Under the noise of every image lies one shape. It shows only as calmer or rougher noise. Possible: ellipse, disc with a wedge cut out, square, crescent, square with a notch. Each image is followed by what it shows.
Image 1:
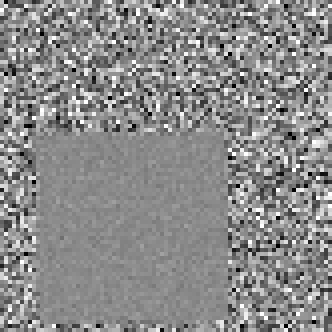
square
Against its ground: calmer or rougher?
calmer
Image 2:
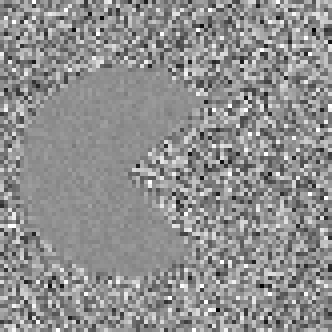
disc with a wedge cut out
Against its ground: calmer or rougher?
calmer
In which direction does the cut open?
right
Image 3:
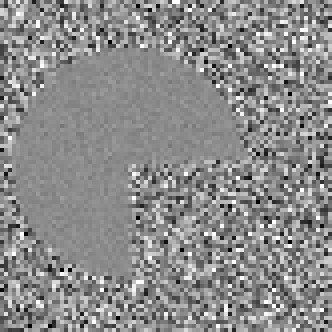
disc with a wedge cut out
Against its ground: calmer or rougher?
calmer
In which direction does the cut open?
down and right
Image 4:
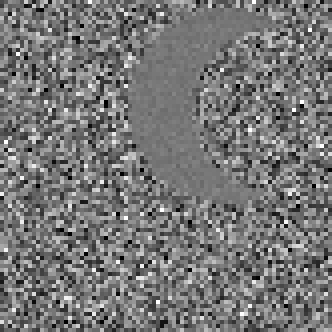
crescent
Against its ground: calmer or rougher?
calmer
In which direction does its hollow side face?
right
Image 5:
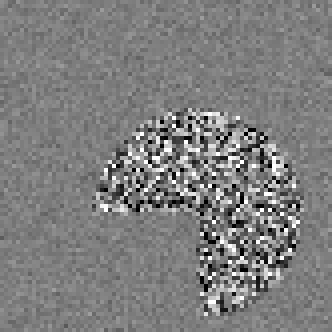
disc with a wedge cut out
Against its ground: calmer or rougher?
rougher
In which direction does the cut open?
down and left
